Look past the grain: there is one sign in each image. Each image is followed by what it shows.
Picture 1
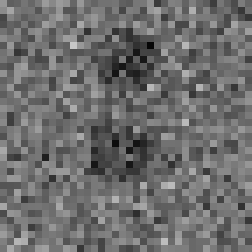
dark colon
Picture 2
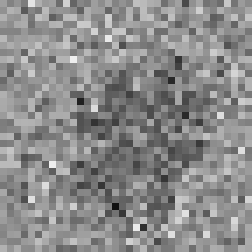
dark hash sign
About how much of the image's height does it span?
two thirds
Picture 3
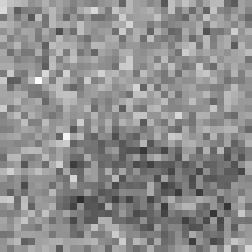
dark approximately sign
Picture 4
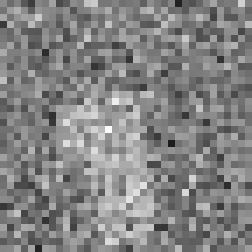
light pilcrow
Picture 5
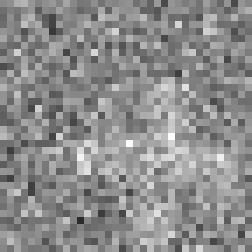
light plus sign
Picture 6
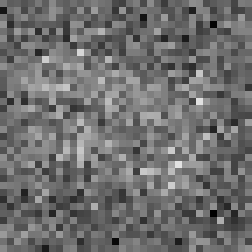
light approximately sign
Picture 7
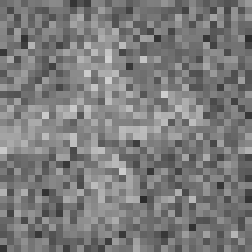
light plus sign
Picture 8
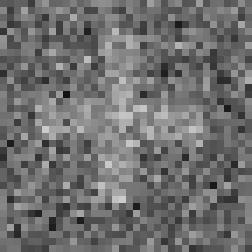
light plus sign
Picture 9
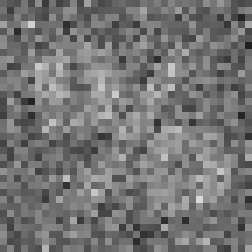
light percent sign
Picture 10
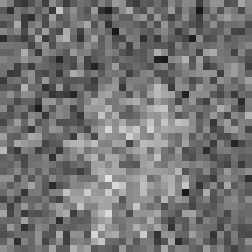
light hash sign
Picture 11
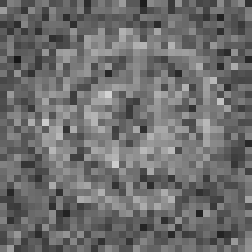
light at sign
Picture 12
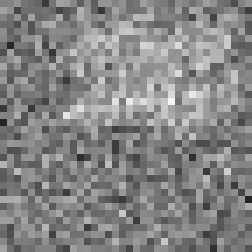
light approximately sign
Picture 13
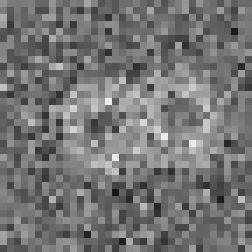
light infinity sign
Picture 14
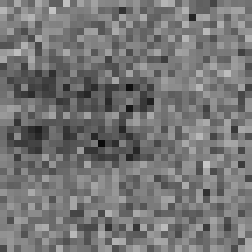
dark equals sign
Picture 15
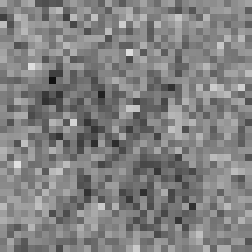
dark percent sign
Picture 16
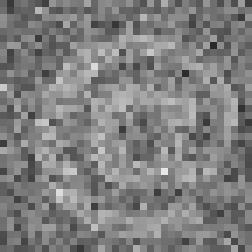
light at sign
